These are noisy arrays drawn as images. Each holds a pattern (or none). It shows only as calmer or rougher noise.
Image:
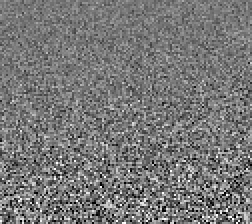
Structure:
a smooth slope
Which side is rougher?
bottom
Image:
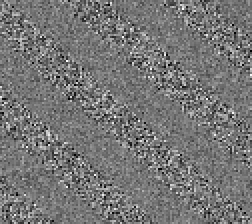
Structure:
diagonal stripes
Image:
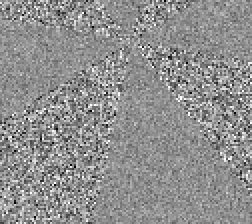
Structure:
spokes from one point
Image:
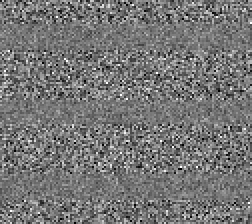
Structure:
horizontal stripes
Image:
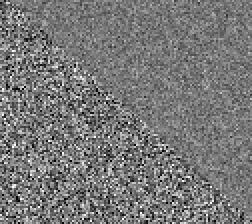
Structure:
a sharp edge
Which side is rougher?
bottom left
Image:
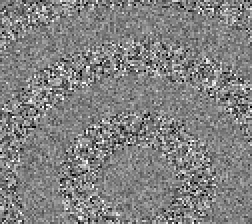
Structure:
rings round one point
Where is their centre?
bottom middle
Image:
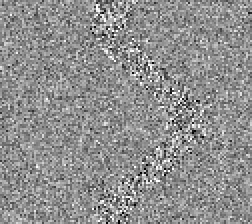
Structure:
a wavy band
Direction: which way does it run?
top to bottom
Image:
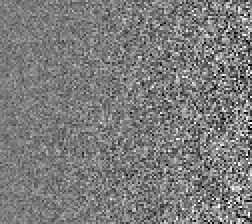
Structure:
a smooth slope
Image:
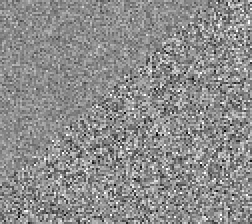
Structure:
a sharp edge
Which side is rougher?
bottom right
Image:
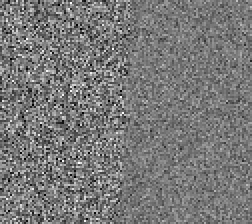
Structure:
a sharp edge
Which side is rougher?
left
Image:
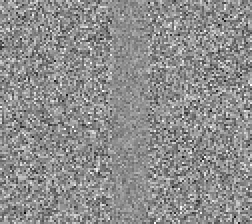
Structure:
one vertical stripe
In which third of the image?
middle
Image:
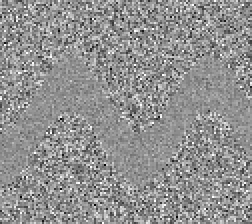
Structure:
a wavy band
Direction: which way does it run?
left to right
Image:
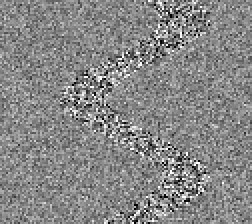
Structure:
a wavy band
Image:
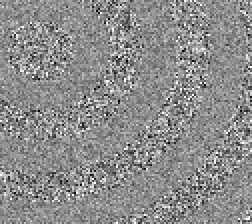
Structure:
rings round one point
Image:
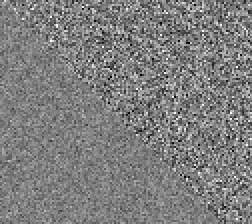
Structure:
a sharp edge
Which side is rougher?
top right
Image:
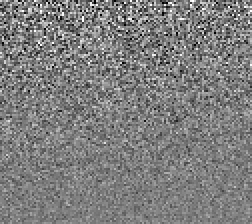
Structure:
a smooth slope
